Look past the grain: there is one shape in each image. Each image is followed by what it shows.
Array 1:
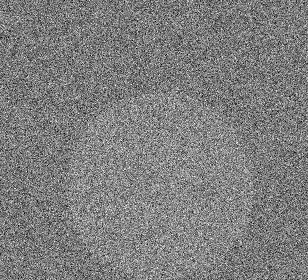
disc
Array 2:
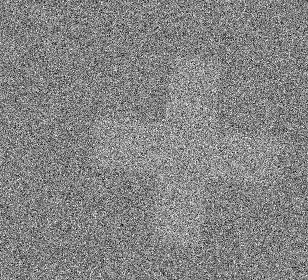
cross
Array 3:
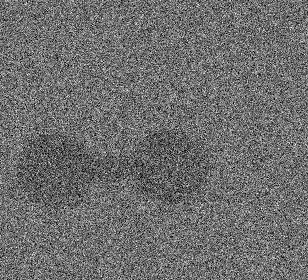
dumbbell
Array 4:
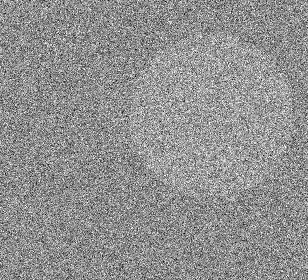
disc
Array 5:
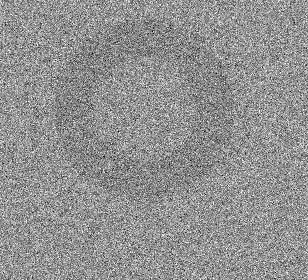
ring
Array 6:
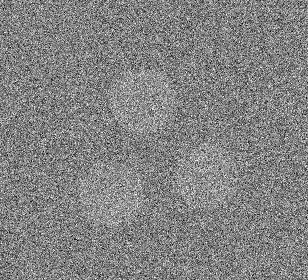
three dots
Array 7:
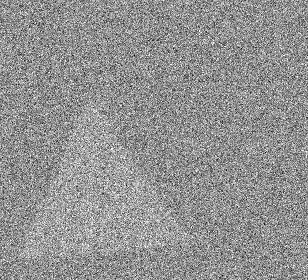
triangle
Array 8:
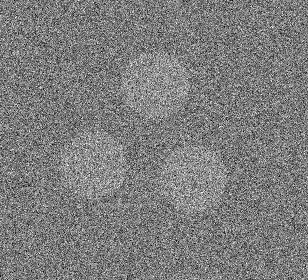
three dots
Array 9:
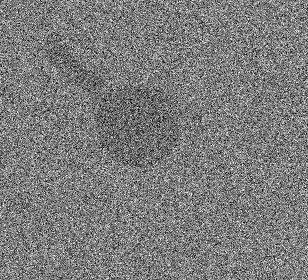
lollipop
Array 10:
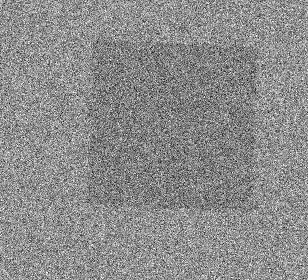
square
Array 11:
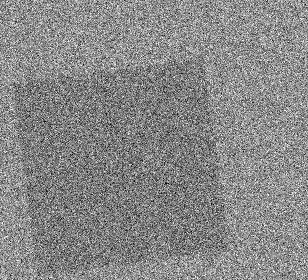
square
